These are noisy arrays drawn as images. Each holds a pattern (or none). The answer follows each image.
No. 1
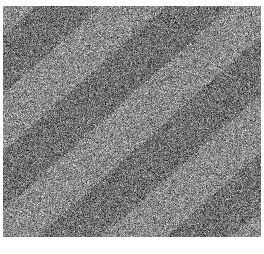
diagonal stripes
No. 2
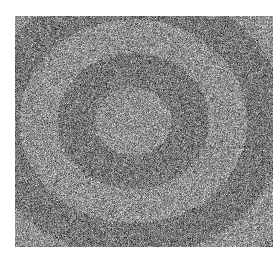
rings round one point
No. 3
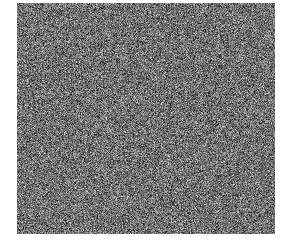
only noise
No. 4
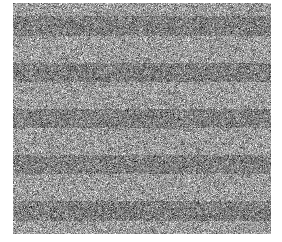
horizontal stripes
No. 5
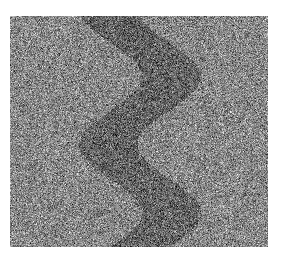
a wavy band
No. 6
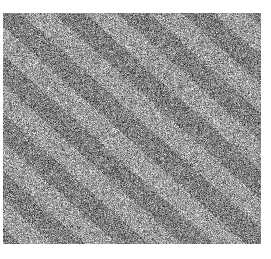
diagonal stripes
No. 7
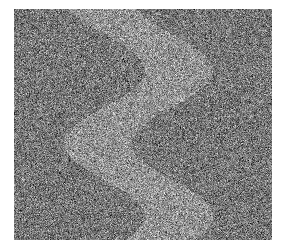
a wavy band
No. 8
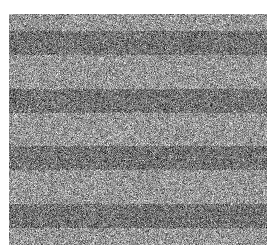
horizontal stripes
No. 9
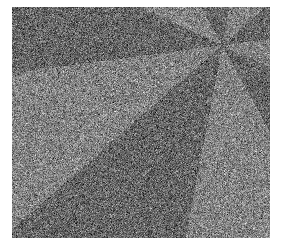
spokes from one point
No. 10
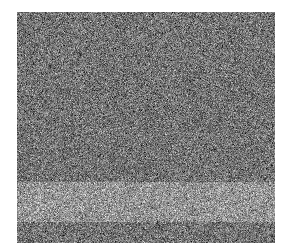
one horizontal stripe
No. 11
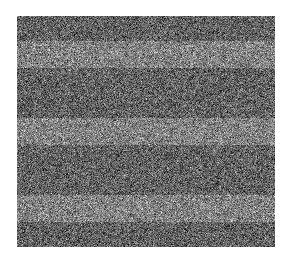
horizontal stripes
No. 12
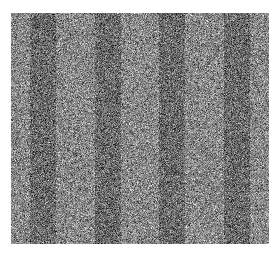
vertical stripes
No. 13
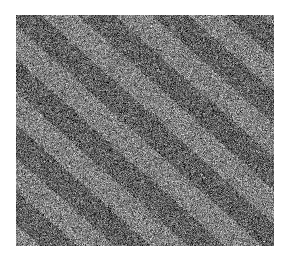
diagonal stripes
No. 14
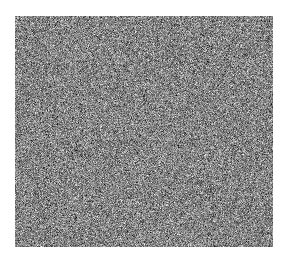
only noise
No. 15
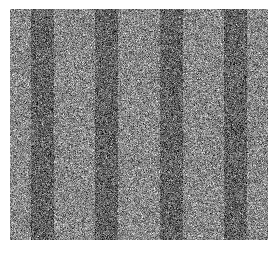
vertical stripes
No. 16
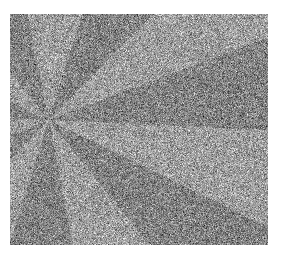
spokes from one point
